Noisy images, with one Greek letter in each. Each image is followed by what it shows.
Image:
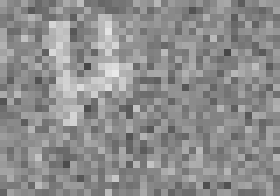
mu
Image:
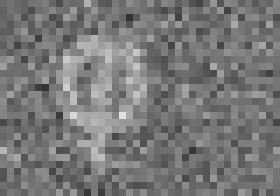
phi
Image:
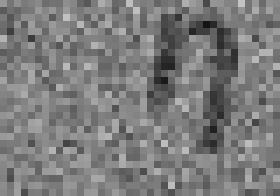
eta
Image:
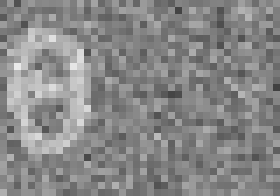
theta
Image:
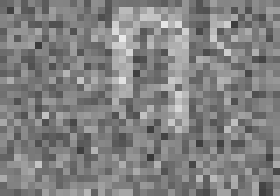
eta
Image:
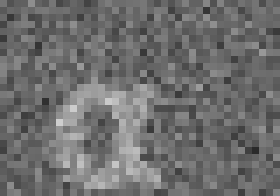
alpha
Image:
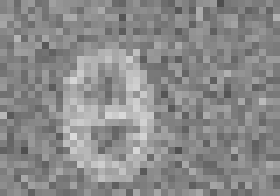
theta
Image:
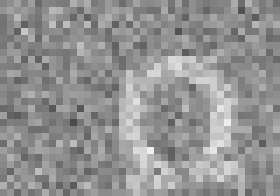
omega
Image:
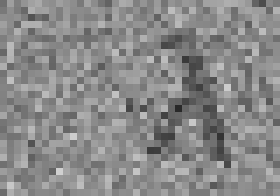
lambda
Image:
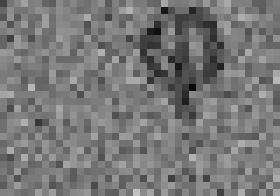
phi
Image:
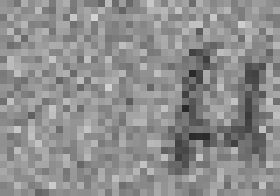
mu
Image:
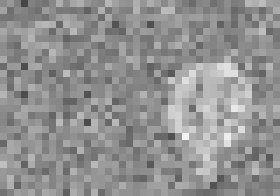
phi
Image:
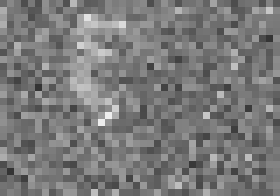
xi
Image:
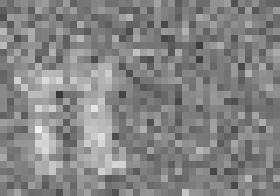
pi
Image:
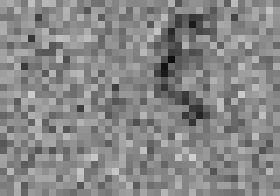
xi
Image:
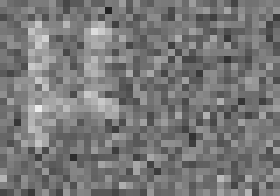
mu
